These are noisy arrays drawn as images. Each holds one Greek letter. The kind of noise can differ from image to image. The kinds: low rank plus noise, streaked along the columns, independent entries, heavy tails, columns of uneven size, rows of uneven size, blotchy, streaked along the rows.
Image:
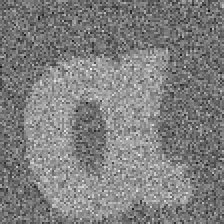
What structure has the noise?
independent entries
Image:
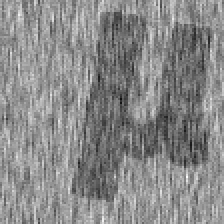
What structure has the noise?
streaked along the columns
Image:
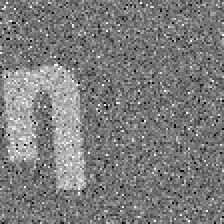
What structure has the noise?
heavy tails
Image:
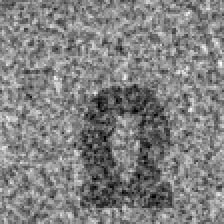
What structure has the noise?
blotchy
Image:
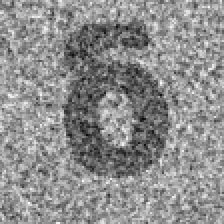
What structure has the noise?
blotchy
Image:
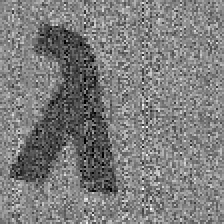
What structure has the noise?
columns of uneven size
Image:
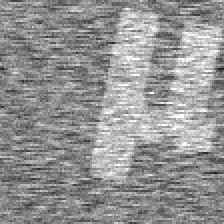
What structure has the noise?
streaked along the rows
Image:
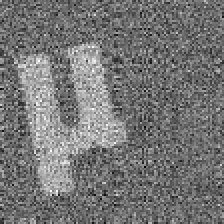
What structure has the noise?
low rank plus noise
